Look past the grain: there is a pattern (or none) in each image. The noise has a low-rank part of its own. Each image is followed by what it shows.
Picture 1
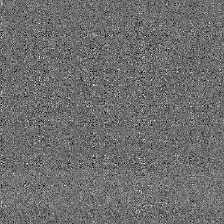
one horizontal stripe
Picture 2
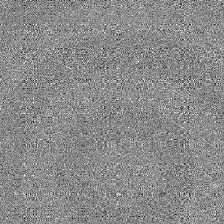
rings round one point
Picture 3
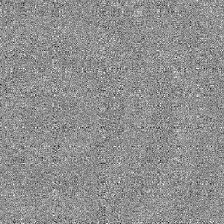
rings round one point
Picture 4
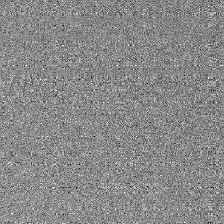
a smooth slope
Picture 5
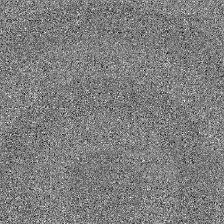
rings round one point
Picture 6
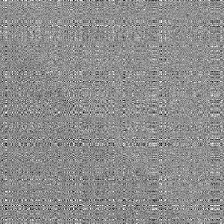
a sharp edge
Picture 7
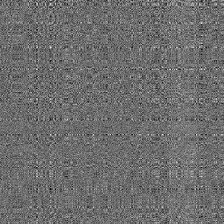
one vertical stripe
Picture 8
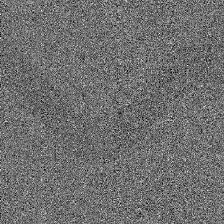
a wavy band
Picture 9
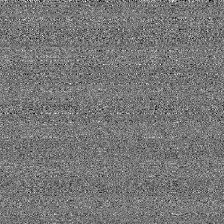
horizontal stripes
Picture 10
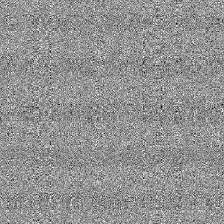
horizontal stripes
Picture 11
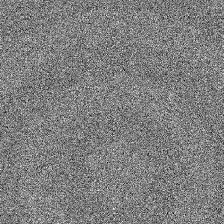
rings round one point
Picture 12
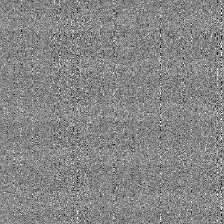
horizontal stripes
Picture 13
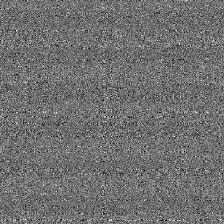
horizontal stripes
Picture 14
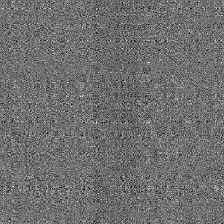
one vertical stripe
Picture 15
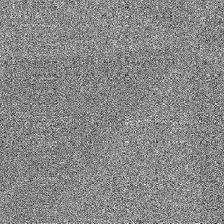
spokes from one point
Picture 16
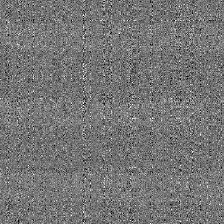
horizontal stripes
